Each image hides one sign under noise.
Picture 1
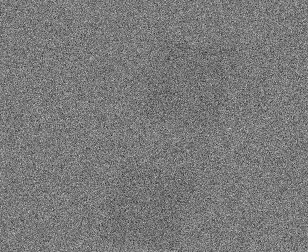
dark colon
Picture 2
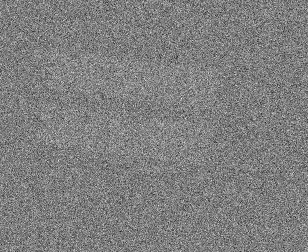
light equals sign
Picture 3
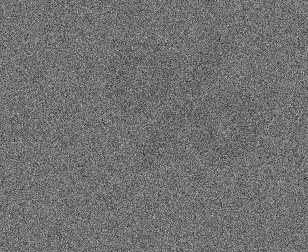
dark percent sign
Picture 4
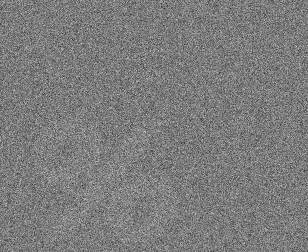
light percent sign
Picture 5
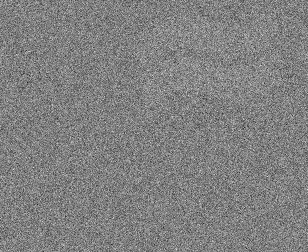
light approximately sign
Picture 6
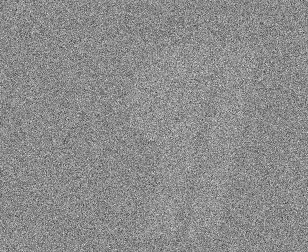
light pilcrow
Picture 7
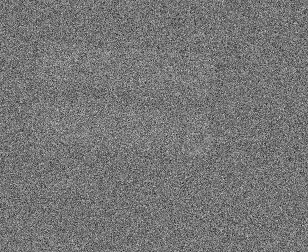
light equals sign
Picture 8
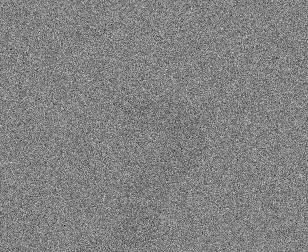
dark question mark
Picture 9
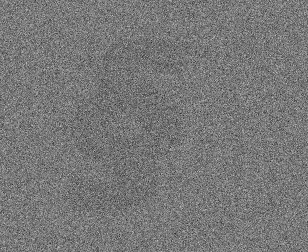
dark section sign
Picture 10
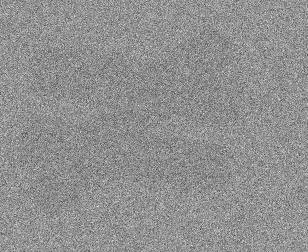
dark not-equal sign
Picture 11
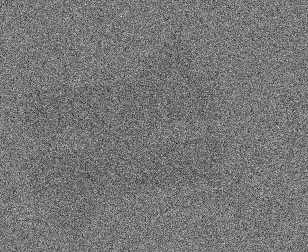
dark not-equal sign
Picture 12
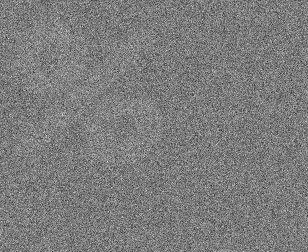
light percent sign
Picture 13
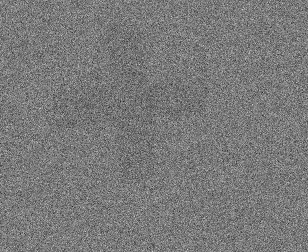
dark plus sign
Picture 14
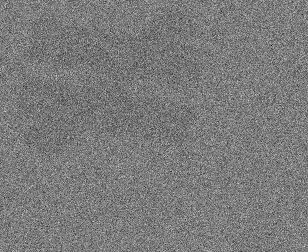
dark not-equal sign
